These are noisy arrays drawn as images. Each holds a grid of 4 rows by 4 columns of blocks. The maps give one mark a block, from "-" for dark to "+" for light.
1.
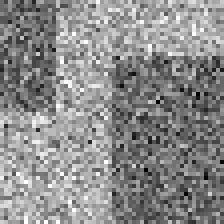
- + + +
- + - -
+ + - -
+ + - -
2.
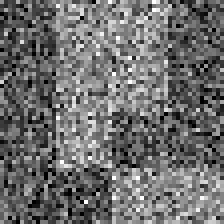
- + + -
- + + -
- + - -
- - + +
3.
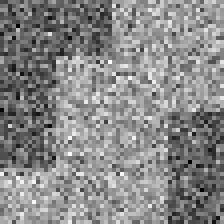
- - + +
- + + +
- + + -
+ + + -
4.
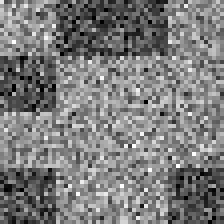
+ - - +
- + + +
+ + + +
- + + -
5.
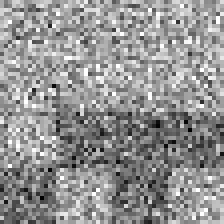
+ + + +
+ + + +
+ - - -
- + - +
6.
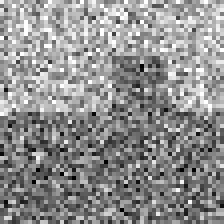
+ + + +
+ + - +
- - - -
- - - -
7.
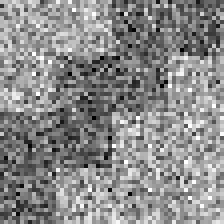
+ + - -
+ - - +
- - + +
- + + +
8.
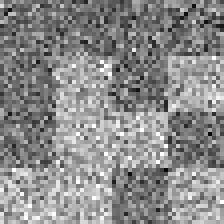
- - - -
- + - +
- + + -
+ + - +
